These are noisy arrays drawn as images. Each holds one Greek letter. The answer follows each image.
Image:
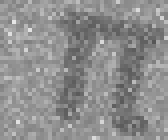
pi
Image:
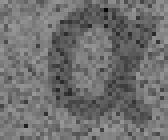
alpha
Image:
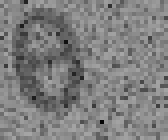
theta
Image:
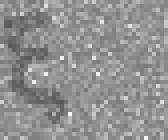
xi
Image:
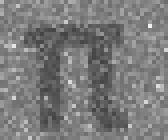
pi
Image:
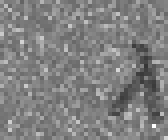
lambda
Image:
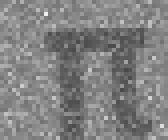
pi
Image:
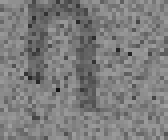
eta
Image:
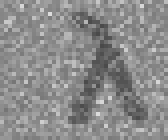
lambda
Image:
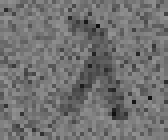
lambda
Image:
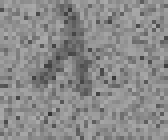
lambda
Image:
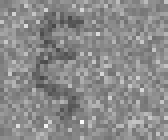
xi
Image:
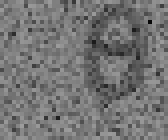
theta
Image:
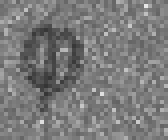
phi
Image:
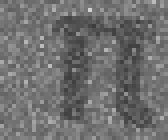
pi
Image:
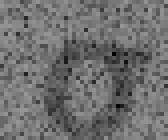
sigma
